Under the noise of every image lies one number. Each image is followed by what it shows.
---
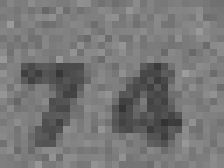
74
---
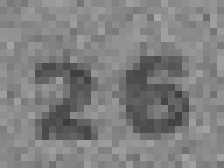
26
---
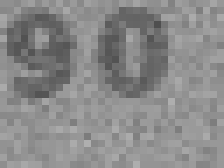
90
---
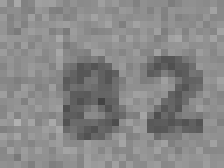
82
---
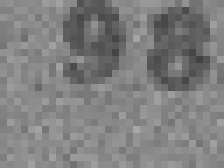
98
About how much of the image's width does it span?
two thirds
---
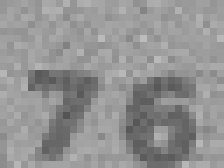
76
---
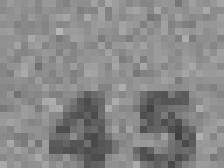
45
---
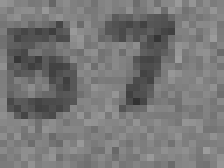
57
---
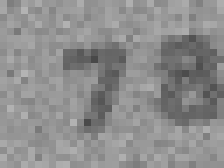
78
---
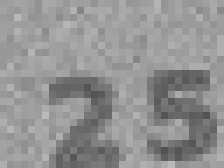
25
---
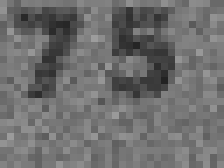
75
